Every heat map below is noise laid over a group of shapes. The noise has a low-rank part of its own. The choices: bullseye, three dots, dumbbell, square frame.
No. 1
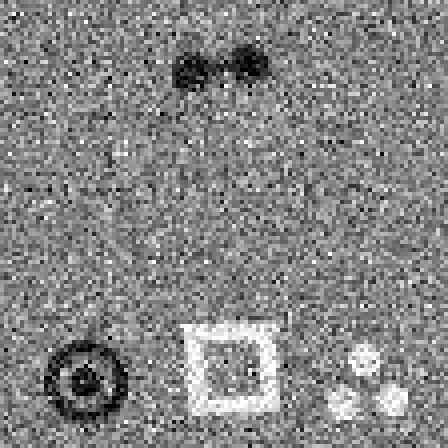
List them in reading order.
top middle: dark dumbbell; bottom left: dark bullseye; bottom middle: light square frame; bottom right: light three dots
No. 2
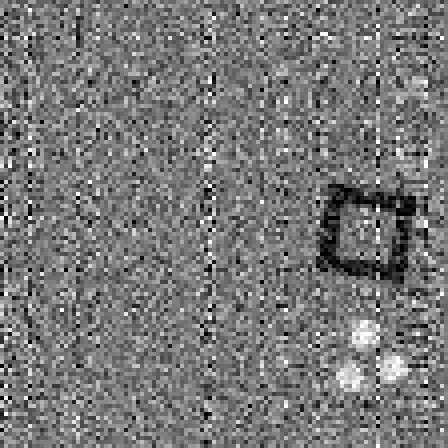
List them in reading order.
middle right: dark square frame; bottom right: light three dots
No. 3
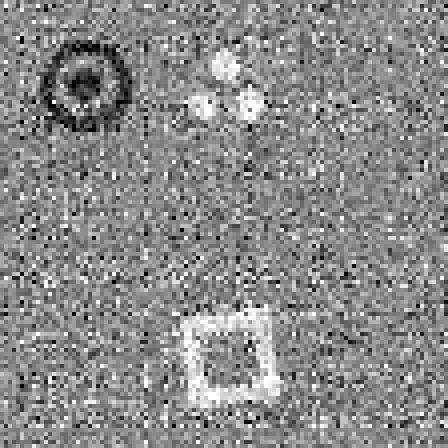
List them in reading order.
top left: dark bullseye; top middle: light three dots; bottom middle: light square frame
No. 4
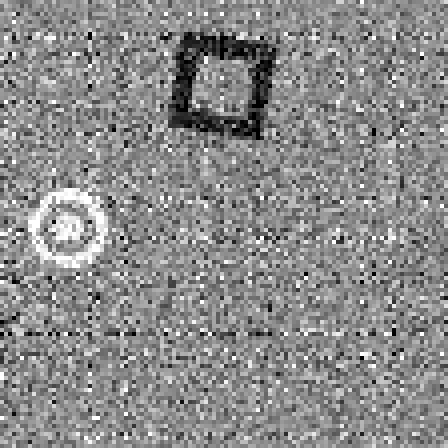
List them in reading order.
top middle: dark square frame; middle left: light bullseye
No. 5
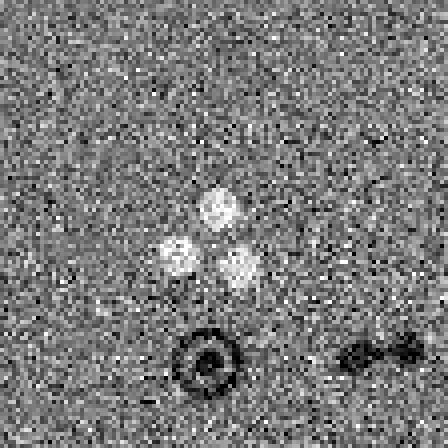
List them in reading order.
centre: light three dots; bottom middle: dark bullseye; bottom right: dark dumbbell
